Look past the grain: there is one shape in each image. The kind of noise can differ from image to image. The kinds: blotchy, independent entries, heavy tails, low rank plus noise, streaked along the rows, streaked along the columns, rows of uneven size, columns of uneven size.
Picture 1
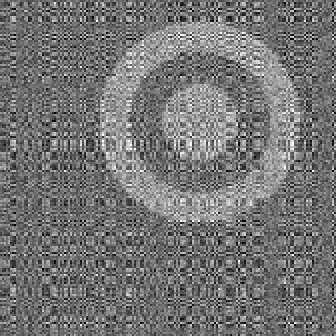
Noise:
low rank plus noise
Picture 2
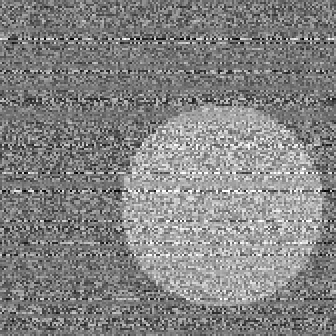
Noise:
rows of uneven size
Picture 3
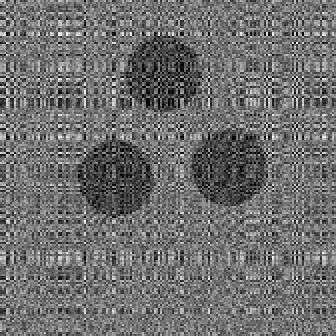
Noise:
low rank plus noise
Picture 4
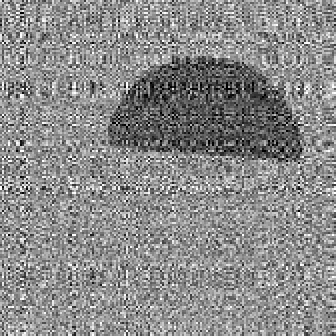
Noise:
low rank plus noise
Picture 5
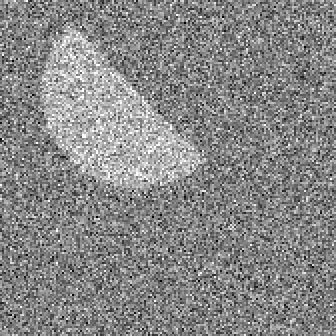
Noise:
independent entries
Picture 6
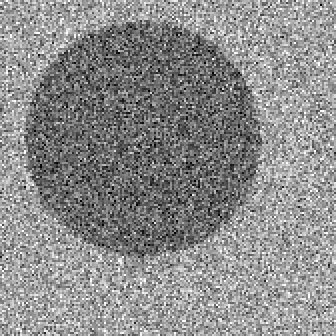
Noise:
independent entries
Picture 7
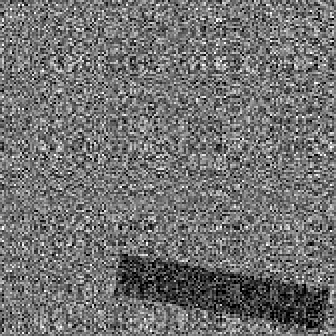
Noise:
low rank plus noise
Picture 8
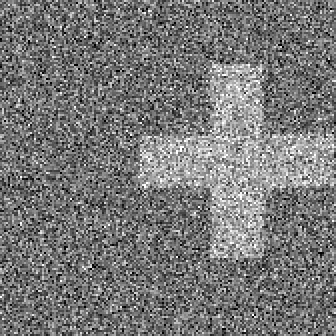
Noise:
independent entries
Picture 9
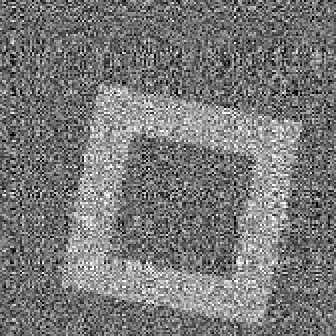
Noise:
low rank plus noise
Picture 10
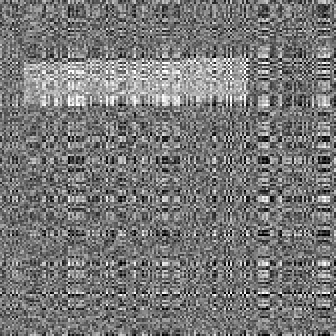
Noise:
low rank plus noise
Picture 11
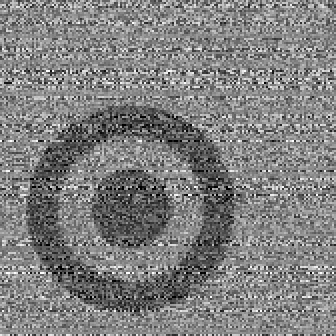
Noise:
rows of uneven size
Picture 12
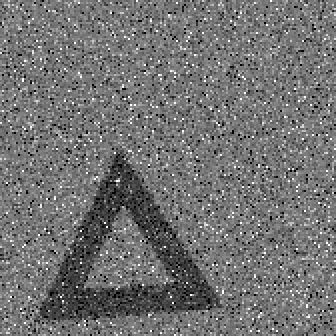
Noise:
heavy tails
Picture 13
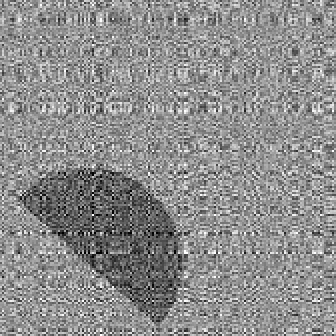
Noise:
low rank plus noise
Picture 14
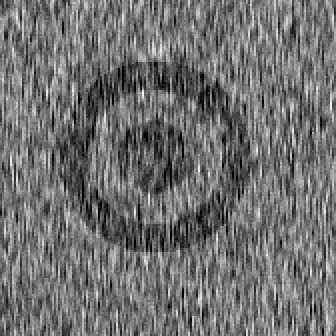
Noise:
streaked along the columns
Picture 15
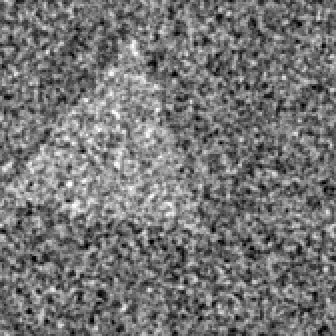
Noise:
blotchy
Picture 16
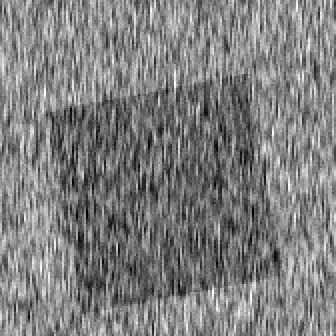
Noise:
streaked along the columns
